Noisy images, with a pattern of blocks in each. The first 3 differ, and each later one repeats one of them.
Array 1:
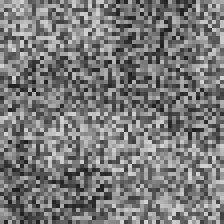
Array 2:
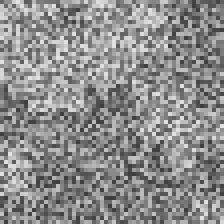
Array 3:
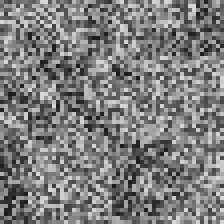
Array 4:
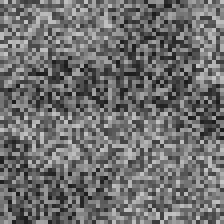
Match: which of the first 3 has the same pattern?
1
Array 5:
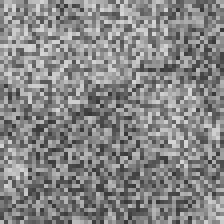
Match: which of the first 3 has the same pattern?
2
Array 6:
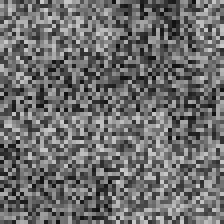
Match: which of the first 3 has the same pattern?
1
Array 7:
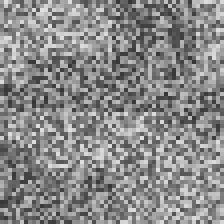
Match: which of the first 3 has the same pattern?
1
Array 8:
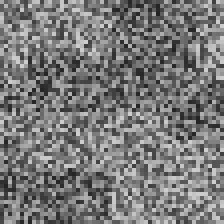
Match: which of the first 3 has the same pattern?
1
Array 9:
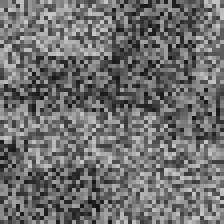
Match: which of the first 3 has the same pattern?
1
